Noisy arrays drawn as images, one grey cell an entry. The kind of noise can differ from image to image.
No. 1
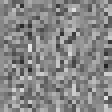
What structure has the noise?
columns of uneven size
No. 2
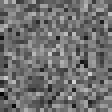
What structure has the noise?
low rank plus noise
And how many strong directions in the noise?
one
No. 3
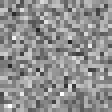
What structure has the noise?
independent entries
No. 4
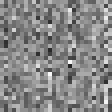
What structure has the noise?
columns of uneven size
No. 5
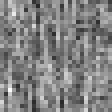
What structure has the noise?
streaked along the columns
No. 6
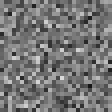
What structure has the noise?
independent entries
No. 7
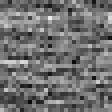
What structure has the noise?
streaked along the rows
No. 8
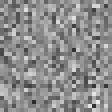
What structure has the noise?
columns of uneven size
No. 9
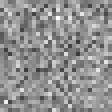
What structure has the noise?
low rank plus noise
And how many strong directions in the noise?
five to eight
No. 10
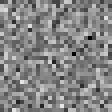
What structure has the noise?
independent entries
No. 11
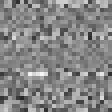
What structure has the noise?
rows of uneven size
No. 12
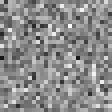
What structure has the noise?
independent entries
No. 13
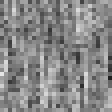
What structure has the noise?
streaked along the columns
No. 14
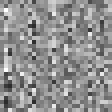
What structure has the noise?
columns of uneven size
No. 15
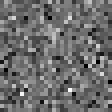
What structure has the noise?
heavy tails
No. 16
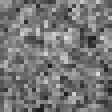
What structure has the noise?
blotchy
